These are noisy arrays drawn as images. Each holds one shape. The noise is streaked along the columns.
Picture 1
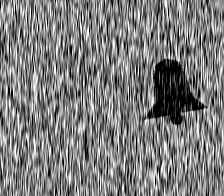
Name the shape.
bell
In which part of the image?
middle right
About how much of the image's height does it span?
a third
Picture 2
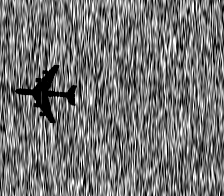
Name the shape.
airplane
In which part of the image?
middle left
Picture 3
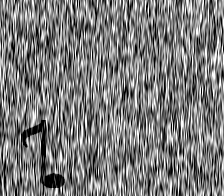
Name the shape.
musical note
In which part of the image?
bottom left
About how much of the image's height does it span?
a third
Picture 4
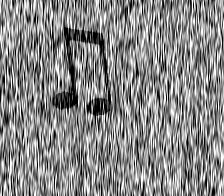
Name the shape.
pair of musical notes
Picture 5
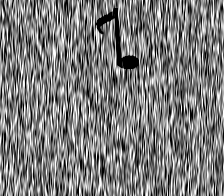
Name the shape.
musical note
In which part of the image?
top middle
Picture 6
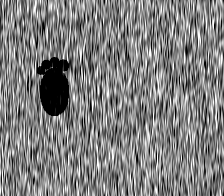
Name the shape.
footprint
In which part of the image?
middle left
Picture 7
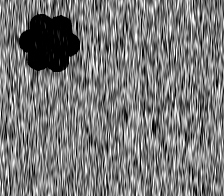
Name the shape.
flower
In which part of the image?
top left
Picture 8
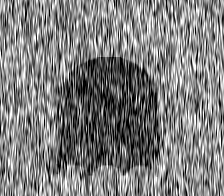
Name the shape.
ghost
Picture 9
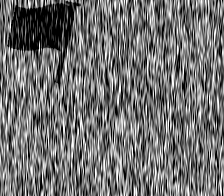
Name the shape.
flag
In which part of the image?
top left
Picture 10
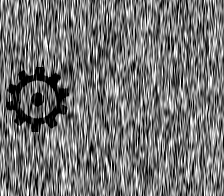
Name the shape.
gear
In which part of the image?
middle left
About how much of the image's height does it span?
a third
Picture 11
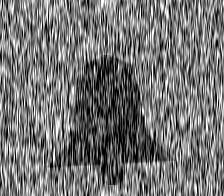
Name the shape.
bell
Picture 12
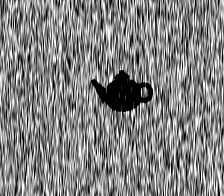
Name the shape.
teapot
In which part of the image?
centre
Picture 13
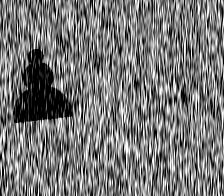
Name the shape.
chess pawn
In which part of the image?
middle left
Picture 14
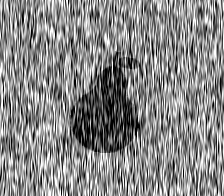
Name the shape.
pear
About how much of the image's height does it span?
half
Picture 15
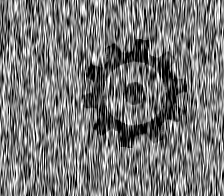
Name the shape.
gear
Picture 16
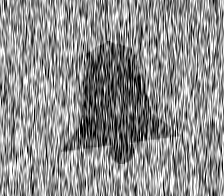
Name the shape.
bell
